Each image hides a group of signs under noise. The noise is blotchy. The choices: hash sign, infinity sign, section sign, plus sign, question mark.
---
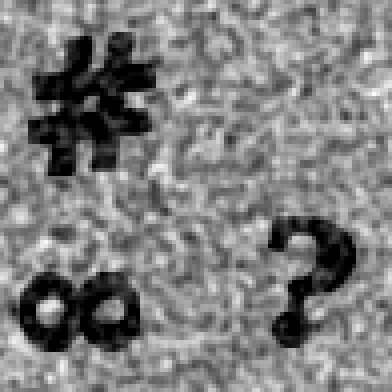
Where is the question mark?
bottom right
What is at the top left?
hash sign
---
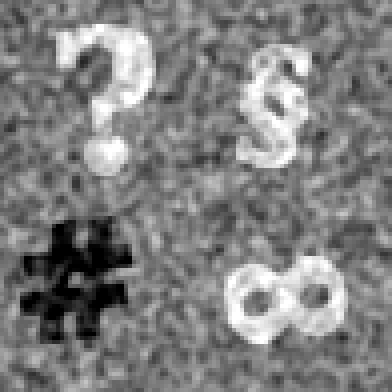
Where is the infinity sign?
bottom right
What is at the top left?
question mark
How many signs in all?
4
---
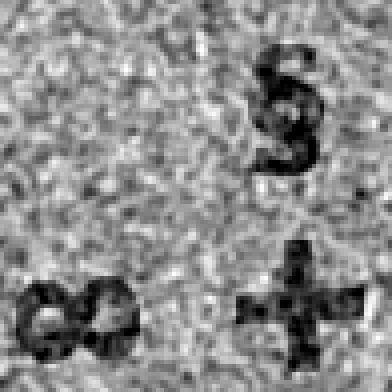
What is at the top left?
nothing
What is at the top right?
section sign
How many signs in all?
3
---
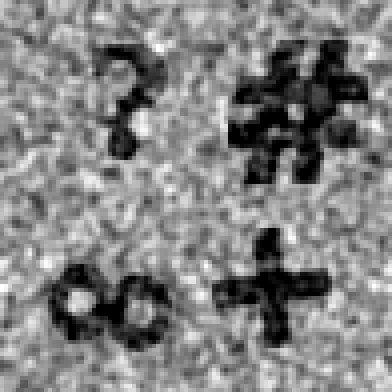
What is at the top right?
hash sign
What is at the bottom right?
plus sign
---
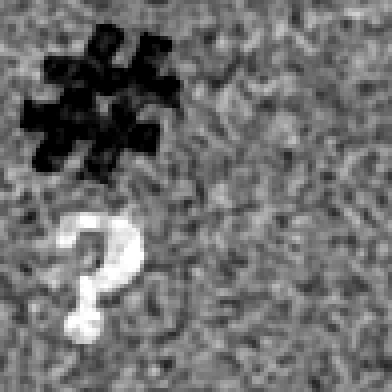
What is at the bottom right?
nothing
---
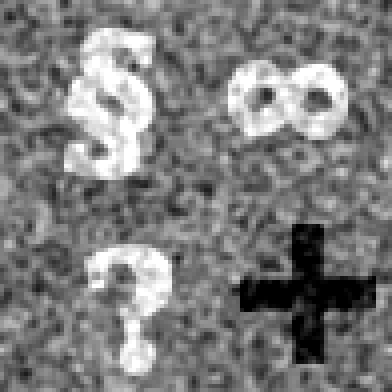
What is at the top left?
section sign
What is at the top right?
infinity sign
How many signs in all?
4
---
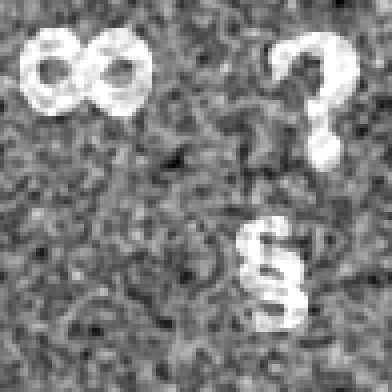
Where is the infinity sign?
top left
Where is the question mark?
top right
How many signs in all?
3
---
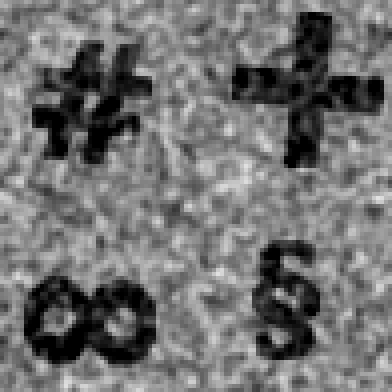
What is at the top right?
plus sign
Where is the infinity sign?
bottom left
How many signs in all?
4
